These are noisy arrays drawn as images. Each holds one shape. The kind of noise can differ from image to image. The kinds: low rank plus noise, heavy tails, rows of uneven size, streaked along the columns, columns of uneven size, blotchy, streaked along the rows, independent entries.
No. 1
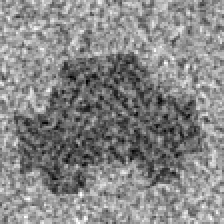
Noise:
blotchy
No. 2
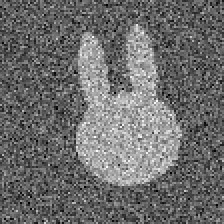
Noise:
independent entries
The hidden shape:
rabbit's head
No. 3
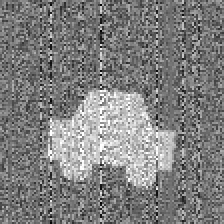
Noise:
columns of uneven size
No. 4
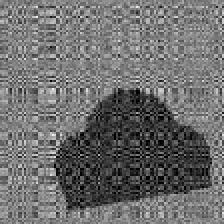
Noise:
low rank plus noise
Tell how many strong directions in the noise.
one
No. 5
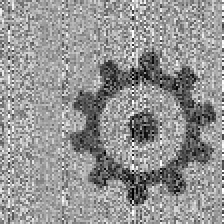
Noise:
columns of uneven size
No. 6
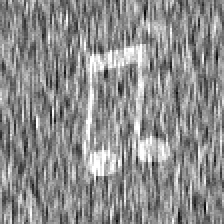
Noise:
streaked along the columns
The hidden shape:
pair of musical notes
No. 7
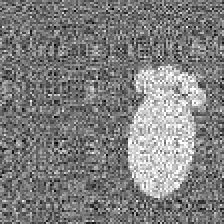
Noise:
low rank plus noise
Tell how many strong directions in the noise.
three or four
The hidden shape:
footprint
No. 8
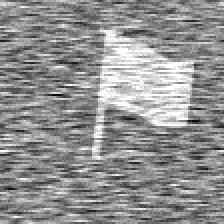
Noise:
streaked along the rows
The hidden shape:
flag
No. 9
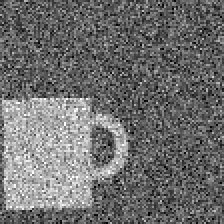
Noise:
independent entries
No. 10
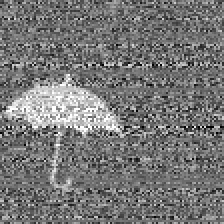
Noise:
rows of uneven size
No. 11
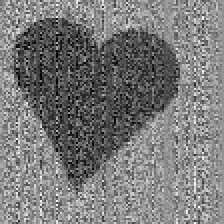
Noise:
columns of uneven size
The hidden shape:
heart
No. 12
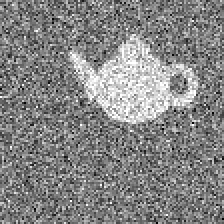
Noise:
independent entries
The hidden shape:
teapot
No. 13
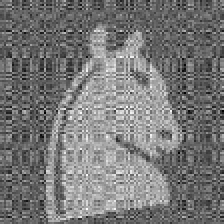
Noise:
low rank plus noise
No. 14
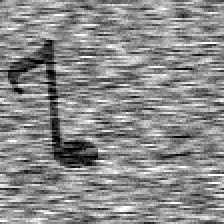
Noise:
streaked along the rows
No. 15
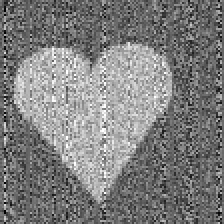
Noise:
columns of uneven size
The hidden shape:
heart
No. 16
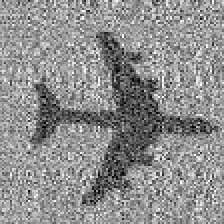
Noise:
low rank plus noise
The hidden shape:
airplane
